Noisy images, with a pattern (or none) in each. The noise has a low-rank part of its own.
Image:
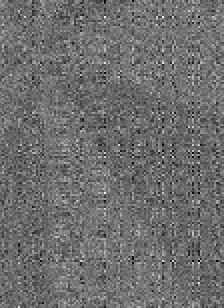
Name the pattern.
spokes from one point
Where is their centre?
top left
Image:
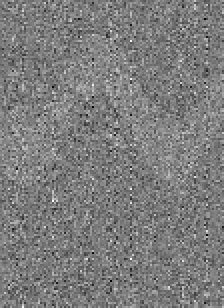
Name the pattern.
a wavy band
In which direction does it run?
left to right
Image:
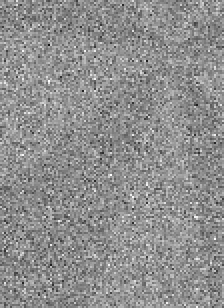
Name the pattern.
spokes from one point
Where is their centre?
top right
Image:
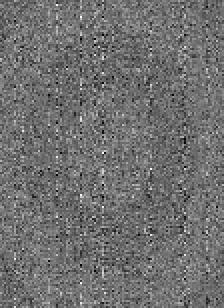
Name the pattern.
rings round one point
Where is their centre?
centre
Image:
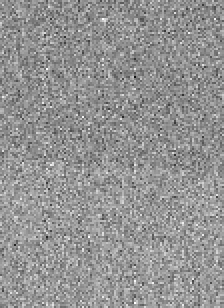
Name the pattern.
a sharp edge
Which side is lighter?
bottom
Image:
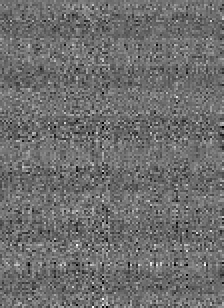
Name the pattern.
horizontal stripes
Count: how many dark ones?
6
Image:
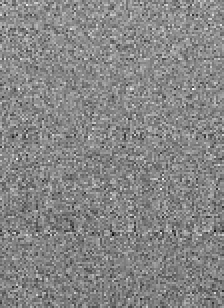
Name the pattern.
a smooth slope
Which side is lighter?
top
